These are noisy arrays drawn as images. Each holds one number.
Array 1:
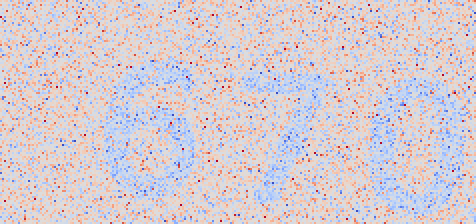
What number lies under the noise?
670
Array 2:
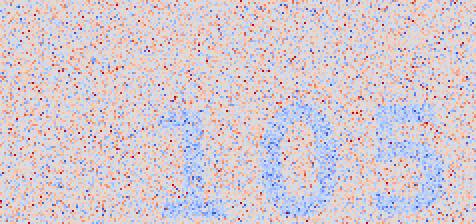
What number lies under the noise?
105
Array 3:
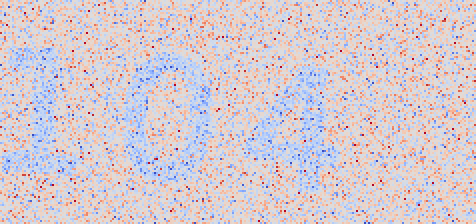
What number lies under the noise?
104
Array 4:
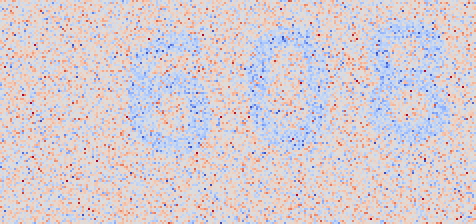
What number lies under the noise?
608
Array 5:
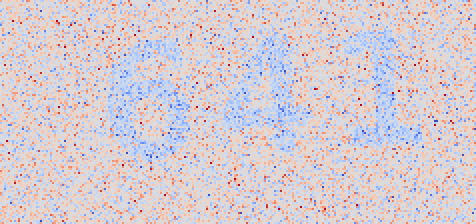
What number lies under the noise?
641
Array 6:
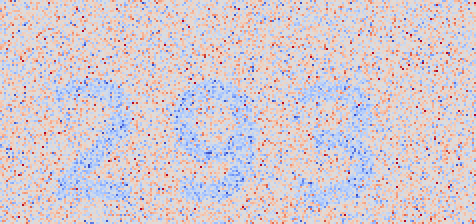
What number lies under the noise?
293
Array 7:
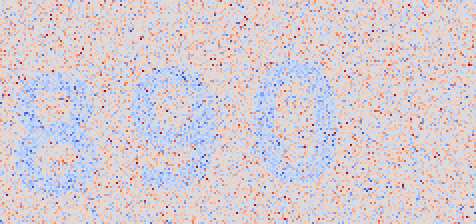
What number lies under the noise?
890
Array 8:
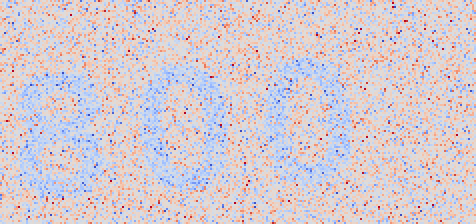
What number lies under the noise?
800
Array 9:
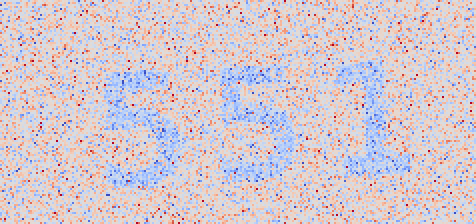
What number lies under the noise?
551
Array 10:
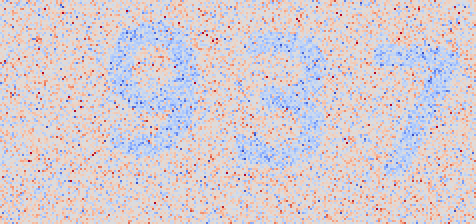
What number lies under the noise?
937
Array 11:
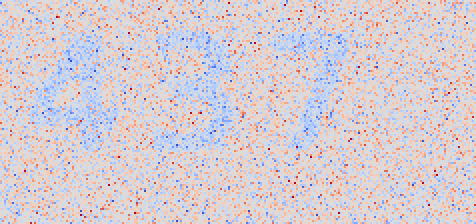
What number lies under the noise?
437
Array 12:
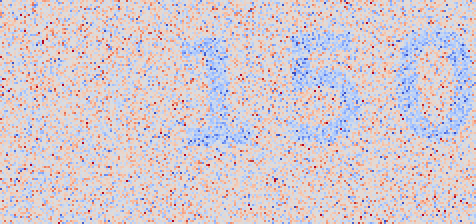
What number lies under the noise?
150
